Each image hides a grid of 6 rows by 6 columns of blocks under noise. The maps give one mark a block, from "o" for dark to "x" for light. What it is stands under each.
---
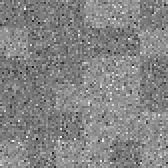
oooxxo
xoooox
oooxxo
ooxxxo
oooxxx
xoxxox
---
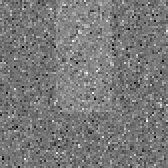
ooxxoo
ooxxoo
ooxxoo
ooxxoo
oooooo
oooooo
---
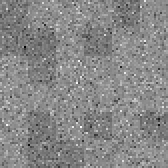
oxxxox
ooxoxx
xoxxxx
xxxxxx
xoxoxo
xooxxx
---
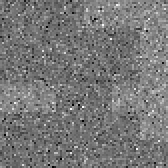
oooxxx
ooooox
ooooox
xxooxx
ooooox
oooooo
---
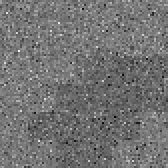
xxxxxx
xxxxxx
xxxooo
xxoooo
xoooox
xxooxx
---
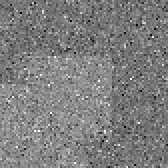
oooooo
oooooo
oxxxoo
xxxxoo
xxxxoo
xxxooo
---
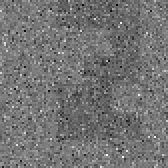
xxooox
xxxxox
xxxoox
xxooxx
xxooox
xxxxxx
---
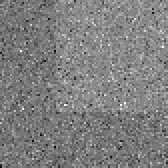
ooxxxx
ooxxxx
ooxxxx
ooxxxx
oooooo
oooooo
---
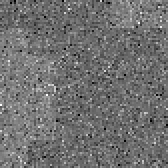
ooooxx
xooooo
xxoooo
xxoooo
xxoooo
xooooo
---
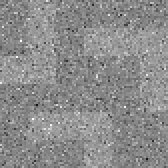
oxoooo
oxoxxx
xxooox
ooooox
oxxxoo
oooxoo
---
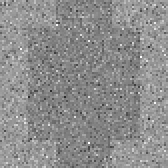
xxooxx
xoooox
xoooox
xoooox
xoooox
xxooxx
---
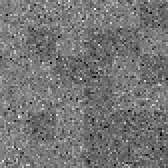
xxxxxo
xoxoox
xxooxo
xxxoxx
xoxooo
xxxooo
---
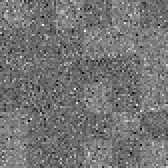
xoxoxo
oooxxx
ooooox
oooxox
xoooxo
xooxox
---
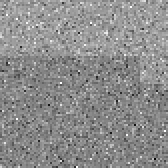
xxxxxx
xxxxxx
ooooox
oooooo
oooooo
oooooo
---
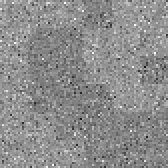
xxxoxx
xooxxx
xooxxo
xoooxx
xxoooo
xxxooo
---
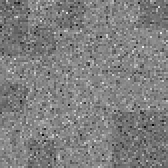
oxoxxo
ooxxxx
xxxxxx
oxxxxx
xxxxoo
xoxxoo
